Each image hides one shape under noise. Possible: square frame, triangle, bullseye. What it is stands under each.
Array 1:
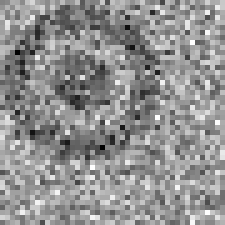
bullseye
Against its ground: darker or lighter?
darker
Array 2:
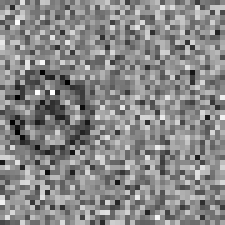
bullseye
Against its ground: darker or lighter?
darker
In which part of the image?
middle left
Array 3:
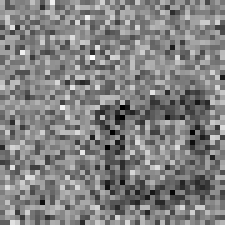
square frame
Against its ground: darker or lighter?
darker
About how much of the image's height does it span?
half
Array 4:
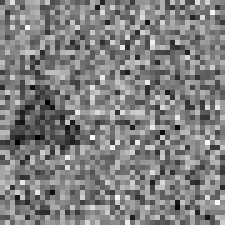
triangle
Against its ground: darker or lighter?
darker
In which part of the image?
middle left
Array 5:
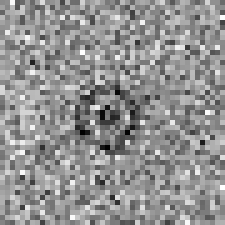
bullseye
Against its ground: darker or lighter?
darker
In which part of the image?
centre
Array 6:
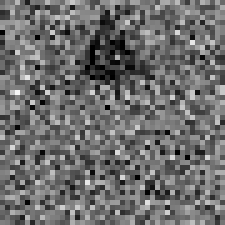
triangle
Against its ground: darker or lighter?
darker
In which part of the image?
top middle
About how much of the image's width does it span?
a third
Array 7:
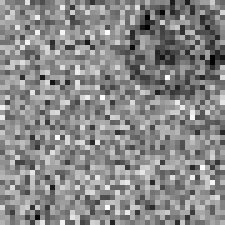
bullseye
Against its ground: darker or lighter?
darker
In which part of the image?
top right
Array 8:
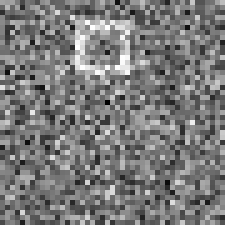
square frame
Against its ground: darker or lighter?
lighter
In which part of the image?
top middle
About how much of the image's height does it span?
a quarter
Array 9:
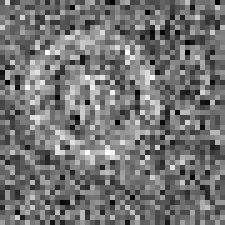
bullseye
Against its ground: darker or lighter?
lighter
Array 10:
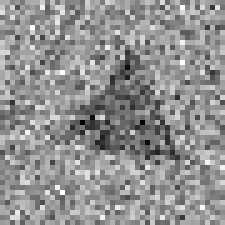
triangle
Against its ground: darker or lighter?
darker
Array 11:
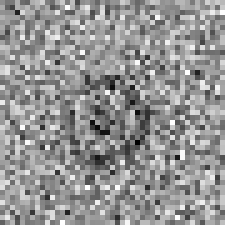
bullseye
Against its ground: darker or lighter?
darker
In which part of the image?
centre
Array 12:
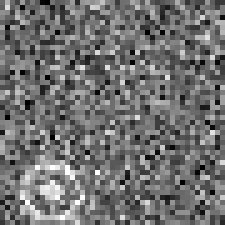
bullseye
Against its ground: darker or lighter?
lighter
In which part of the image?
bottom left
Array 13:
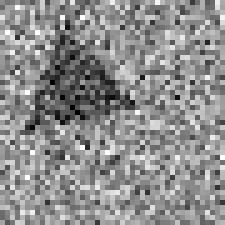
triangle
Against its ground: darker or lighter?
darker
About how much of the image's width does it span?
half
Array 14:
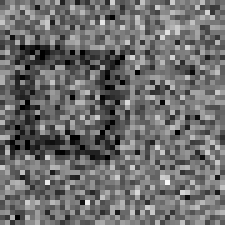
square frame
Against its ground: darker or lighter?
darker
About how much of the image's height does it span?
half
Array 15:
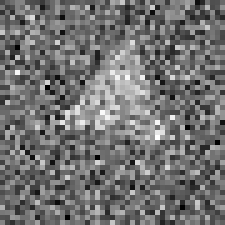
triangle
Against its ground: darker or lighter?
lighter
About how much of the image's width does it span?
half
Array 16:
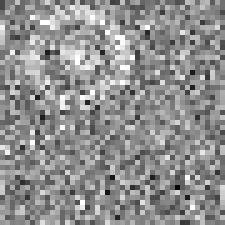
bullseye
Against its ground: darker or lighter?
lighter
